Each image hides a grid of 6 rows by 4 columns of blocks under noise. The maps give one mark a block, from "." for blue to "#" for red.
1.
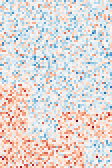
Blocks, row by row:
. . . .
. . . .
. . . .
# . . .
# . # #
# # # .
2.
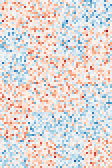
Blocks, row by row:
# # . .
. # . #
. # # #
# # # .
# . . .
. # . #
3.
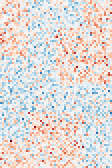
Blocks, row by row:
# . . #
# . # #
. . # #
. . . .
. # # .
# # # .
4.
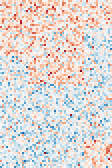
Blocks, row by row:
# # # #
# # # .
. # # .
. . . .
. . . .
. . . #
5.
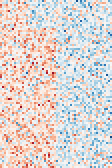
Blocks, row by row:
# . . .
# # . .
# # . .
# # . .
# # . .
# # . .
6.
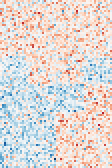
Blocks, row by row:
# # # #
# # # #
. # # .
. . . #
. . # #
. . # #
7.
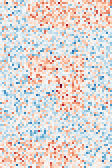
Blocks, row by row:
. # # #
. . . .
. # # .
. . # .
. . . .
# # # .
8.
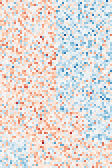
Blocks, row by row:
# # . .
# # . .
# # . .
# # . .
# # # .
. # # #
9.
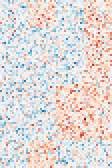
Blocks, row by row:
. # . #
. . . #
. . . #
. . # #
. . # #
. # . .
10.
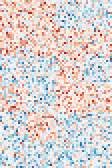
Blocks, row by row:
# # . .
# # # #
. . # .
# . # #
. # . .
. . . .
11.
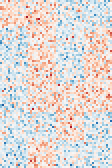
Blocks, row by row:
# # . .
. # . #
. # . #
. # # #
. . # .
. # . .
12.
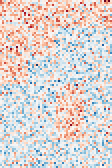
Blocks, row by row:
# # # #
# # . .
# . . .
. . # .
. . # .
. . . .
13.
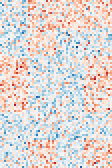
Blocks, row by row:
. # # #
. # . .
# . . #
# . . #
. . . .
. # . #
